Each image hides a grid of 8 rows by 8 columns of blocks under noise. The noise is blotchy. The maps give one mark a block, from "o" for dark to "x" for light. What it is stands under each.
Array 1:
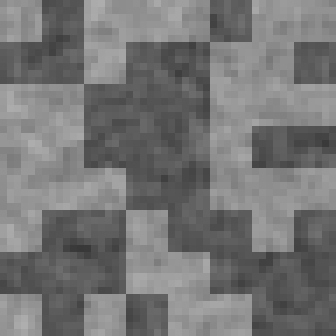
x o x x x o x x
o o x o o x x o
x x o o o x x x
x x o o o x o o
x x x o o x x x
x o o x o o x o
o o o x x o o o
x o x o x x o o
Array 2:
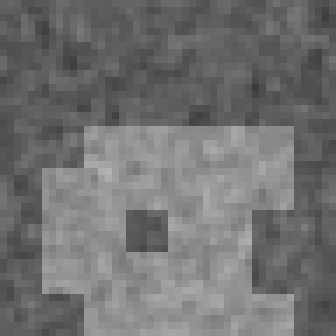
o o o o o o o o
o o o o o o o o
o o o o o o o o
o o x x x x x o
o x x x x x x o
o x x o x x o o
o x x x x x o o
o o x x x x x o
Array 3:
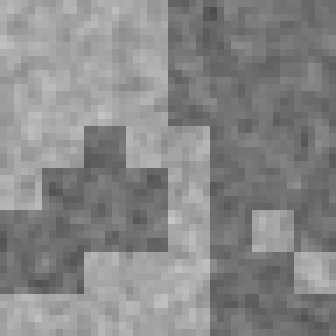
x x x x o o o o
x x x x o o o o
x x x x o o o o
x x o x x o o o
x o o o x o o o
o o o o x o x o
o o x x x o o x
x x x x x o o o
